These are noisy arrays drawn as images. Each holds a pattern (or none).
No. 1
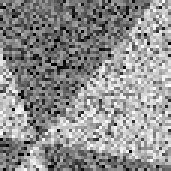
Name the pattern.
spokes from one point
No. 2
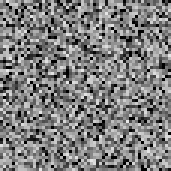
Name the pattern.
only noise
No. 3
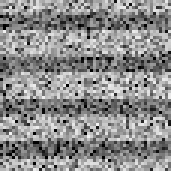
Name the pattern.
horizontal stripes
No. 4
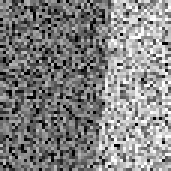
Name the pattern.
a sharp edge
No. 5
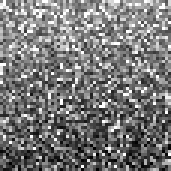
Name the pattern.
a smooth slope
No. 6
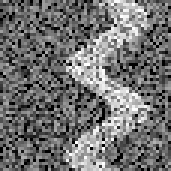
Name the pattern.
a wavy band
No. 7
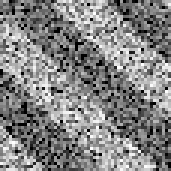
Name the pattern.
diagonal stripes
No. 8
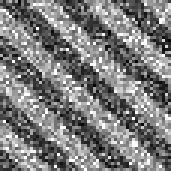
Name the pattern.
diagonal stripes
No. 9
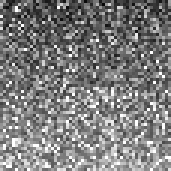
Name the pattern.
a smooth slope
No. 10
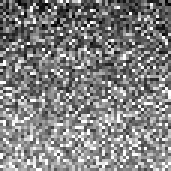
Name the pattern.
a smooth slope
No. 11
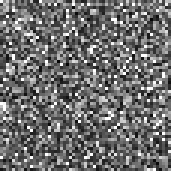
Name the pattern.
only noise
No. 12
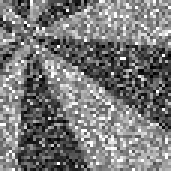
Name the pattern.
spokes from one point
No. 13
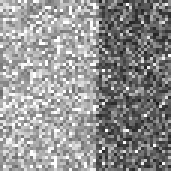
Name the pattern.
a sharp edge
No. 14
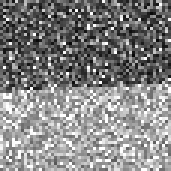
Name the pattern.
a sharp edge
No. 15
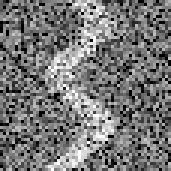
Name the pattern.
a wavy band
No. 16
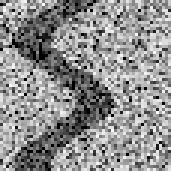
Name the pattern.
a wavy band
